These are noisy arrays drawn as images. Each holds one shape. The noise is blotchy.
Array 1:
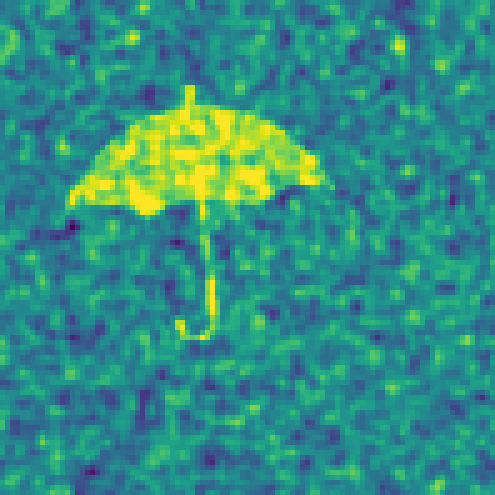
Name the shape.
umbrella
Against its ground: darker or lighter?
lighter
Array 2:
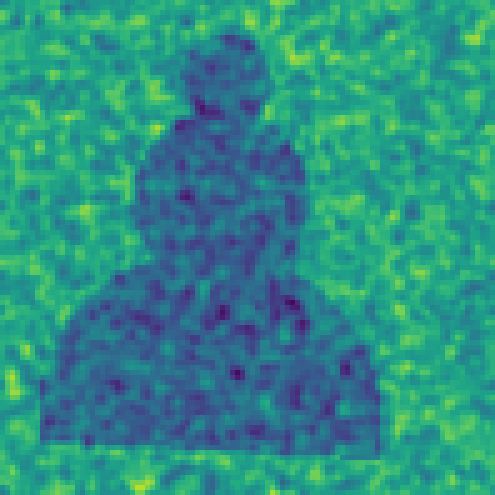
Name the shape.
chess pawn
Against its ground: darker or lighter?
darker
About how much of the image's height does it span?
nearly all
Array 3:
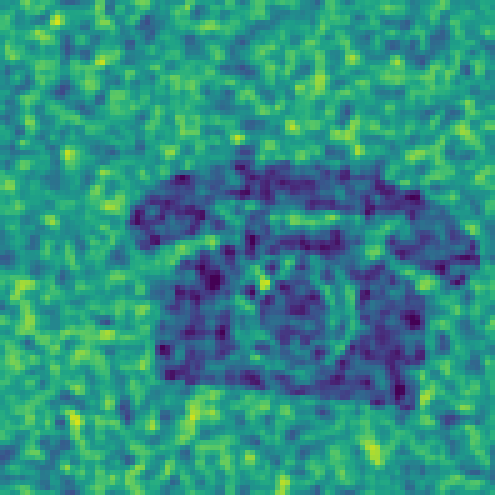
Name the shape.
telephone
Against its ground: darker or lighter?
darker
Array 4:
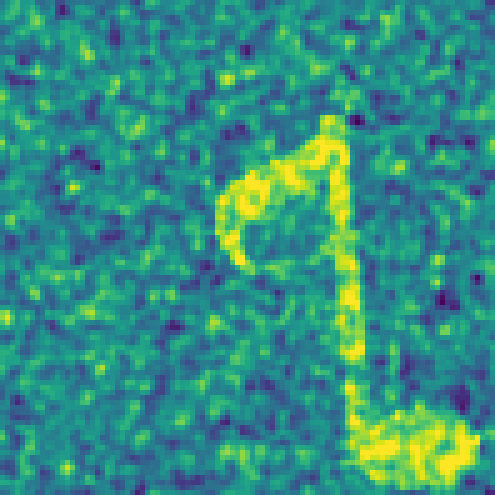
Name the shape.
musical note
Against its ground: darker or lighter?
lighter
